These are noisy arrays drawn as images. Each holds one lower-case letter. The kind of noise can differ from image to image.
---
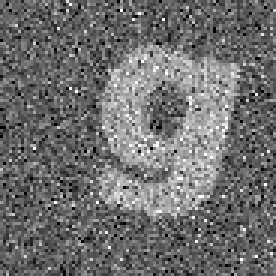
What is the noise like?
heavy tails
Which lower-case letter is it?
g
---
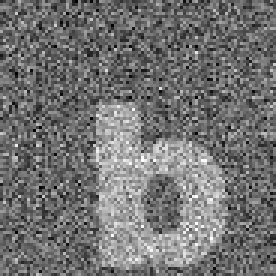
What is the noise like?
low rank plus noise
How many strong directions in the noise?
three or four
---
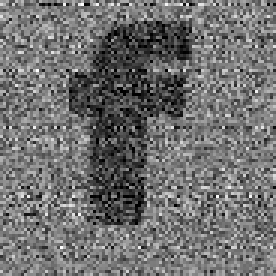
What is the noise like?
rows of uneven size
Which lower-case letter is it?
f
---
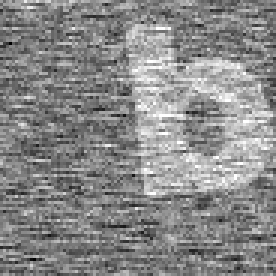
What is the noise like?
streaked along the rows
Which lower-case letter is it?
b
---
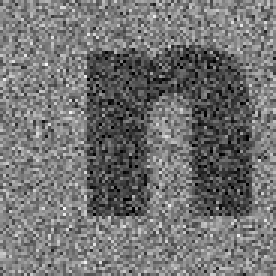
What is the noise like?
independent entries
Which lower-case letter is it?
n
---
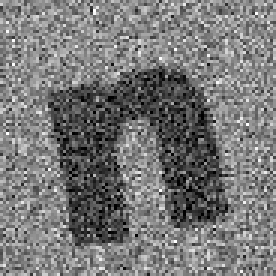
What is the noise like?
low rank plus noise
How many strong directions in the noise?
five to eight
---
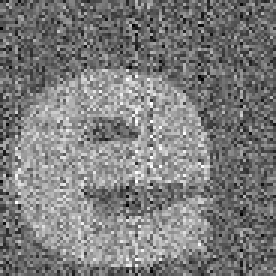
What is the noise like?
columns of uneven size
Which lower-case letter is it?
e
